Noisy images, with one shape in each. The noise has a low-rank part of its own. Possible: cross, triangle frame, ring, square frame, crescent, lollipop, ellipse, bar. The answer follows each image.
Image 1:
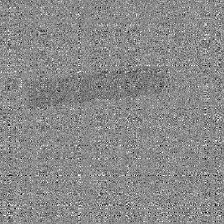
dark bar
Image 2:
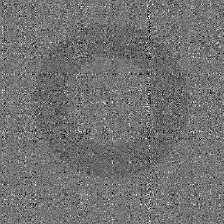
dark ring
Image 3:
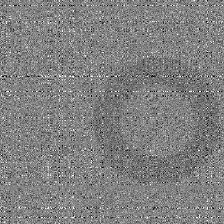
dark ring
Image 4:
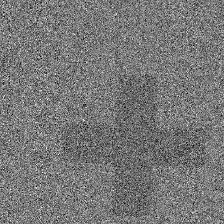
dark cross
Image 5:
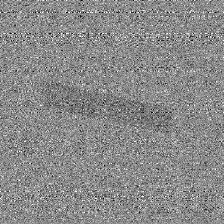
dark bar
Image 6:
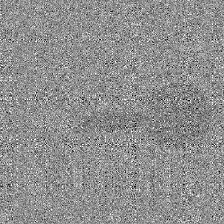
dark lollipop
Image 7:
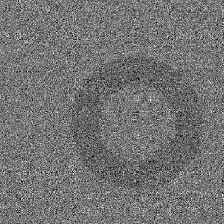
dark ring
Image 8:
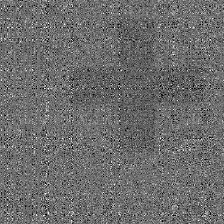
dark cross
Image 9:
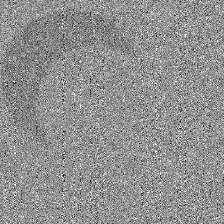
dark crescent
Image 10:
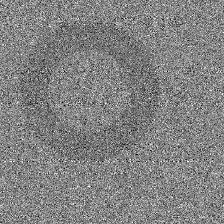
dark ring
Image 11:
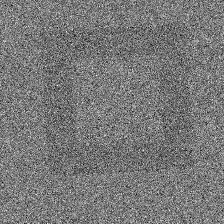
dark square frame
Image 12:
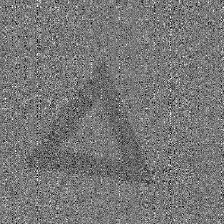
dark triangle frame
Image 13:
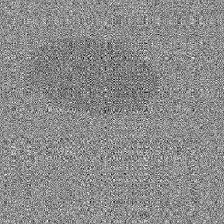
dark ellipse
